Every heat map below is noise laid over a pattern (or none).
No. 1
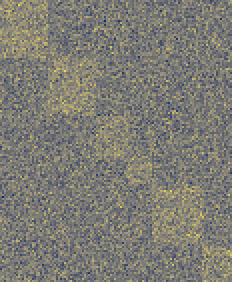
blocks along the diagonal
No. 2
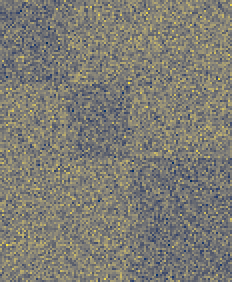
blocks along the diagonal
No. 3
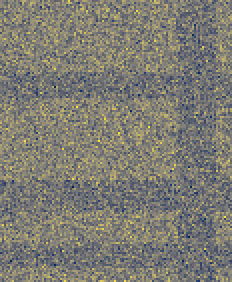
bands of rows crossing bands of columns
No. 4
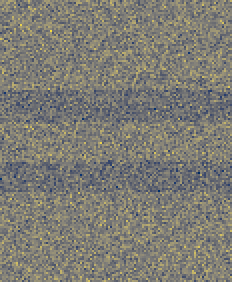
bands of rows
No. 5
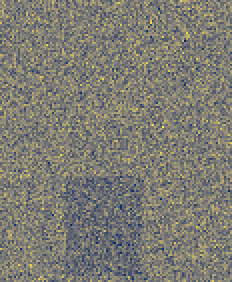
one block
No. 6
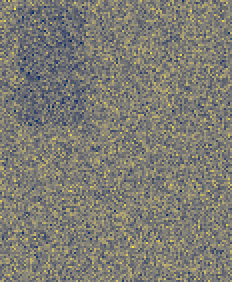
one block
